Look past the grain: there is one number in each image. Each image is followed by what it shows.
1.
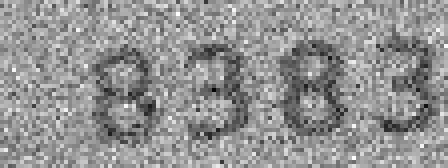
8383
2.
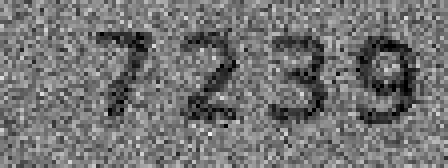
7239
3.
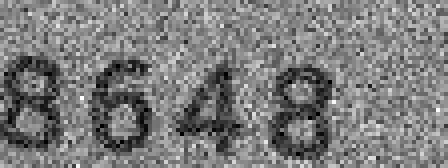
8648
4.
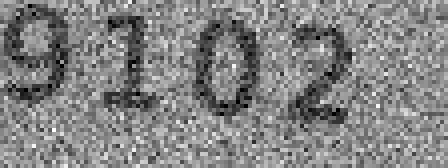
9102
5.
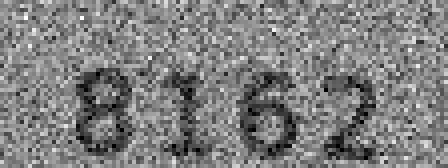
8162
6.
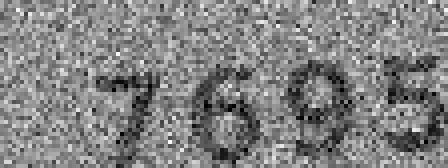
7695
